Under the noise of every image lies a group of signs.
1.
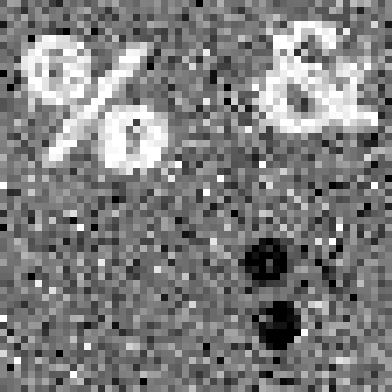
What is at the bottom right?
colon
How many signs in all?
3
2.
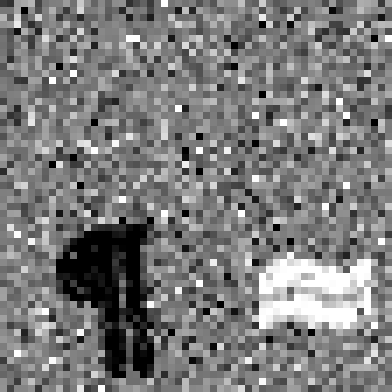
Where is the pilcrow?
bottom left
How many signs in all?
2
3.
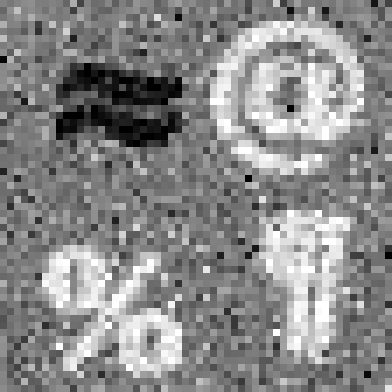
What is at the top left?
approximately sign
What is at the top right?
at sign
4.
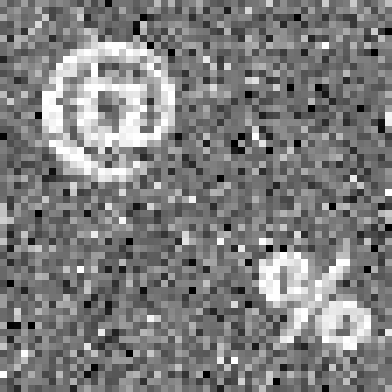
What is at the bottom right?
percent sign
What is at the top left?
at sign
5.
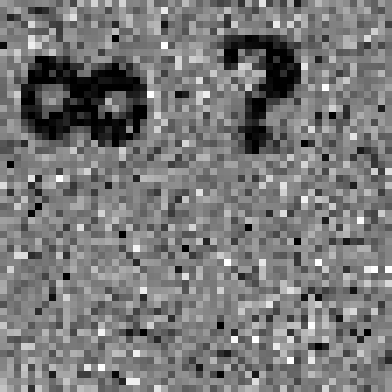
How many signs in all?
2
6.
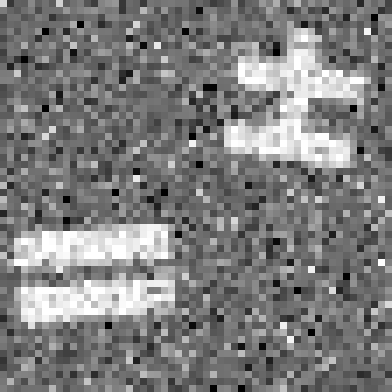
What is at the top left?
nothing
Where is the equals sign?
bottom left
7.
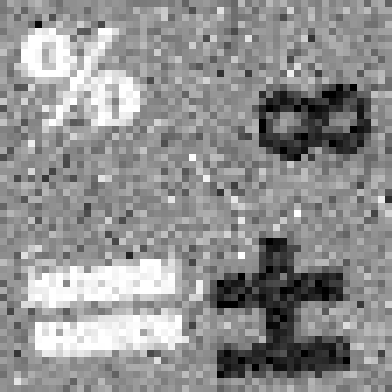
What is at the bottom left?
equals sign
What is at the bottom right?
plus-minus sign
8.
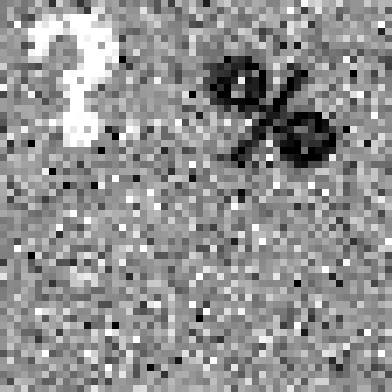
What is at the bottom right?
nothing
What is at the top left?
question mark
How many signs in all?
2
